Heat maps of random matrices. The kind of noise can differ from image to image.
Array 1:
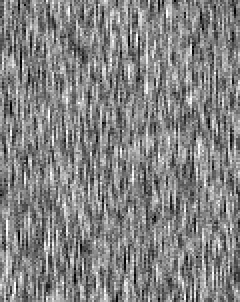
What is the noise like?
streaked along the columns
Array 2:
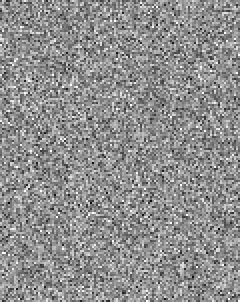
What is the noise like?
independent entries
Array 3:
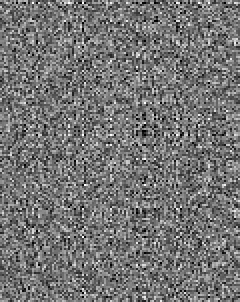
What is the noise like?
low rank plus noise
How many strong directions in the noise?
one
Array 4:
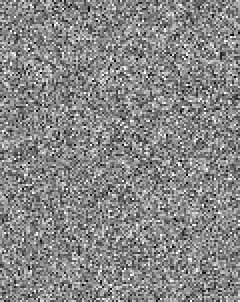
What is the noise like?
independent entries
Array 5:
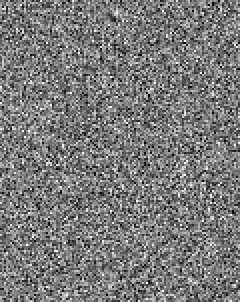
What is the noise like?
independent entries
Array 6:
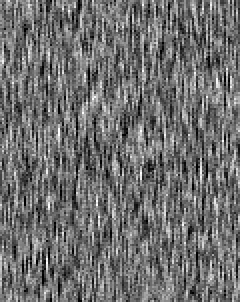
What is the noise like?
streaked along the columns
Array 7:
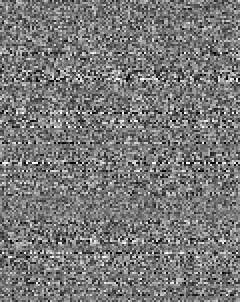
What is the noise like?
rows of uneven size
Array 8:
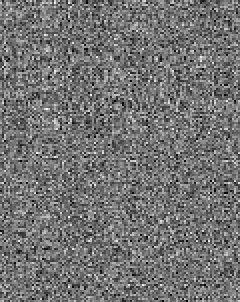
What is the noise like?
low rank plus noise
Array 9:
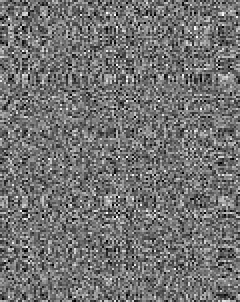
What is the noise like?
low rank plus noise
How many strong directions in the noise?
one
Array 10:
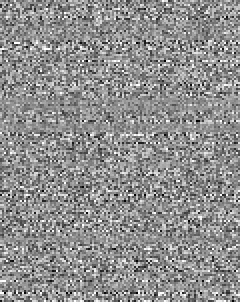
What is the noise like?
rows of uneven size
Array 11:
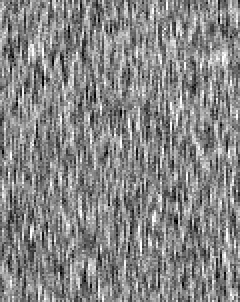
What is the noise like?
streaked along the columns
